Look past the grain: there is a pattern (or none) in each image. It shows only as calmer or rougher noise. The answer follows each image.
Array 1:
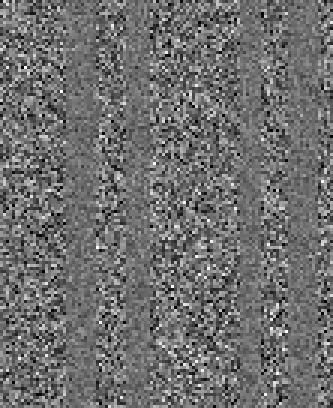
bands of columns
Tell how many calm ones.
4
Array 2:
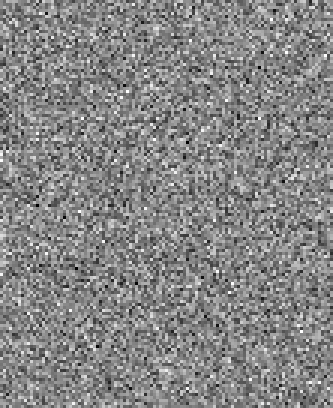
only noise
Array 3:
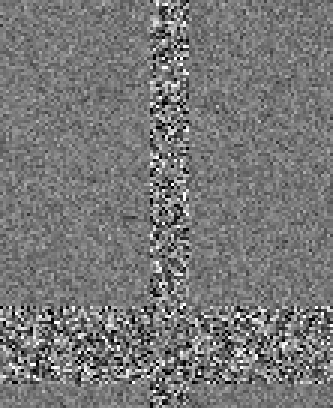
bands of rows crossing bands of columns
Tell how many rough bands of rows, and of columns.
1 and 1
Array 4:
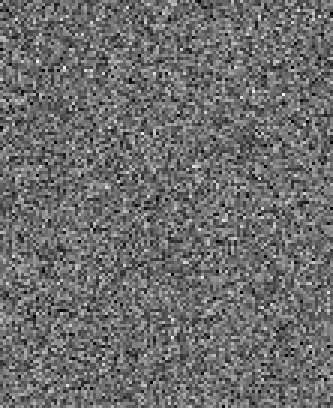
only noise
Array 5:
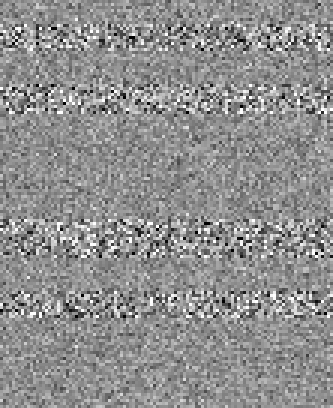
bands of rows
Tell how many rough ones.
4
